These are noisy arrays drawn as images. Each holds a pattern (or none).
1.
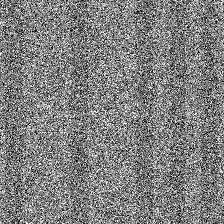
bands of columns
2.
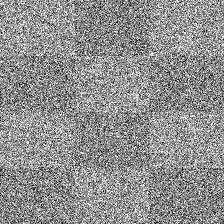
a checkerboard
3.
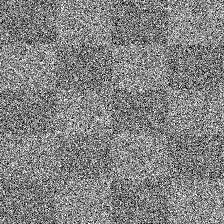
a checkerboard
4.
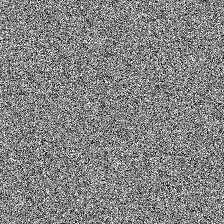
only noise
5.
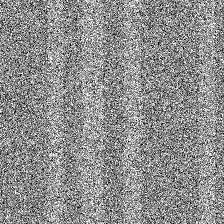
bands of columns
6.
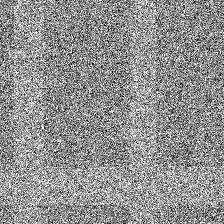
bands of rows crossing bands of columns
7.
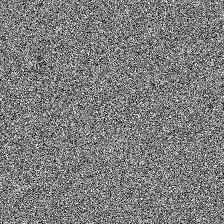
only noise
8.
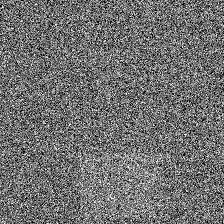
one block
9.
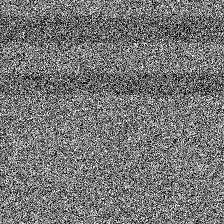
bands of rows
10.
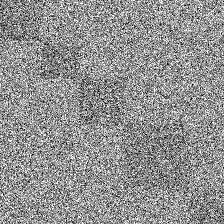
blocks along the diagonal
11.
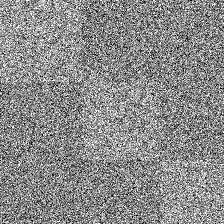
blocks along the diagonal
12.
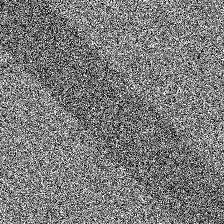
a diagonal band
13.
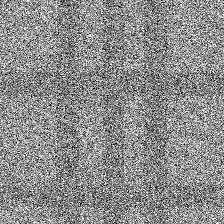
bands of rows crossing bands of columns
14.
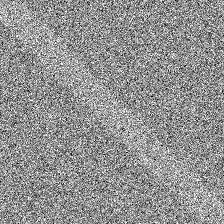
a diagonal band
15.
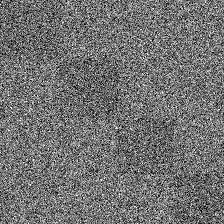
blocks along the diagonal
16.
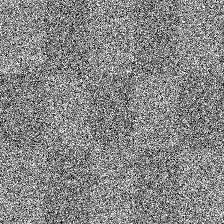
a checkerboard
